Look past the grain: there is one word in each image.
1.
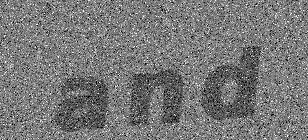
and
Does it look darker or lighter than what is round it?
darker
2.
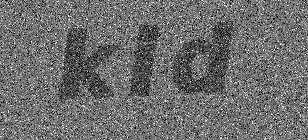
kid
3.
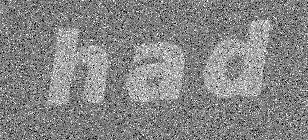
had
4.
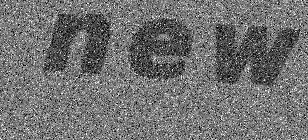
new
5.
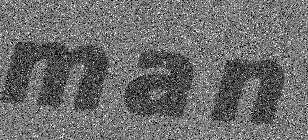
man
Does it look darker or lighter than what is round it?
darker
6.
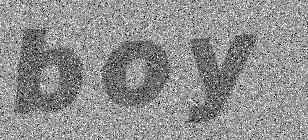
boy
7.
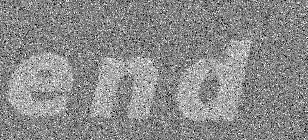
end
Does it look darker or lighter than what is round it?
lighter
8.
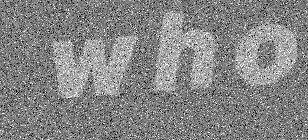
who
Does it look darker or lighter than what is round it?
lighter
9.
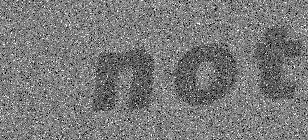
not
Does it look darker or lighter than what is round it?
darker
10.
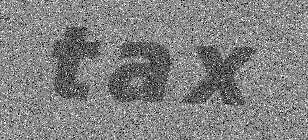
tax
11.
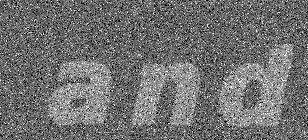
and
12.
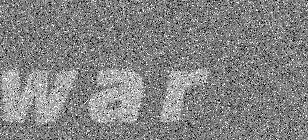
war
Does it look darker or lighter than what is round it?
lighter
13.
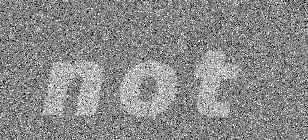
not
